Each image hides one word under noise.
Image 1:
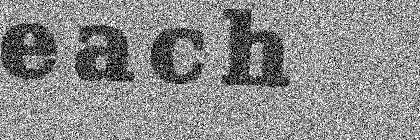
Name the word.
each
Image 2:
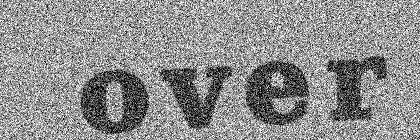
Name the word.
over
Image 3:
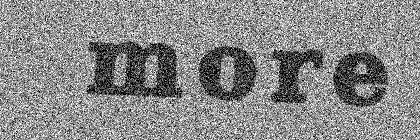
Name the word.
more
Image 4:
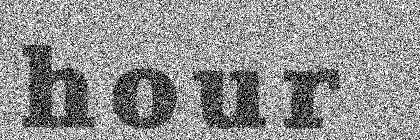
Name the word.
hour
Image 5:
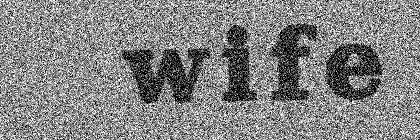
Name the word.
wife
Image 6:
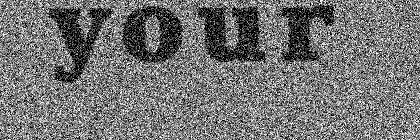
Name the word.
your
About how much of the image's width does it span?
two thirds
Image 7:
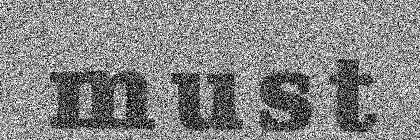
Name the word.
must
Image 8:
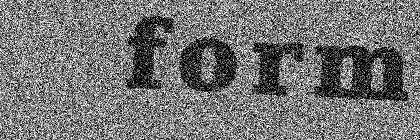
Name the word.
form
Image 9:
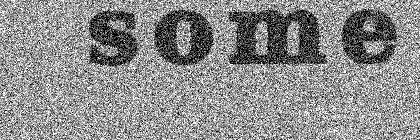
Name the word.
some
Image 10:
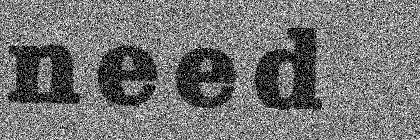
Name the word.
need
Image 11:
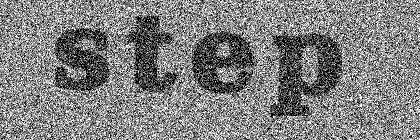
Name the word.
step
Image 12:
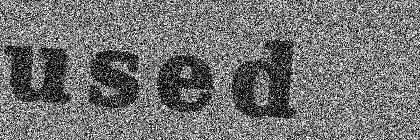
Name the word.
used
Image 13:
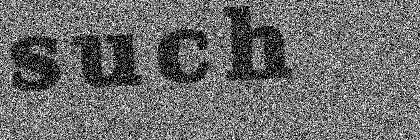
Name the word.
such
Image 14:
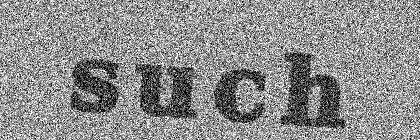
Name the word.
such
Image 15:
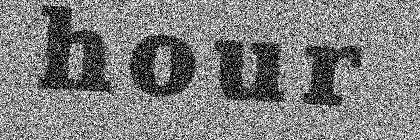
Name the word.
hour
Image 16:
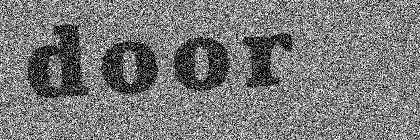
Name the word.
door
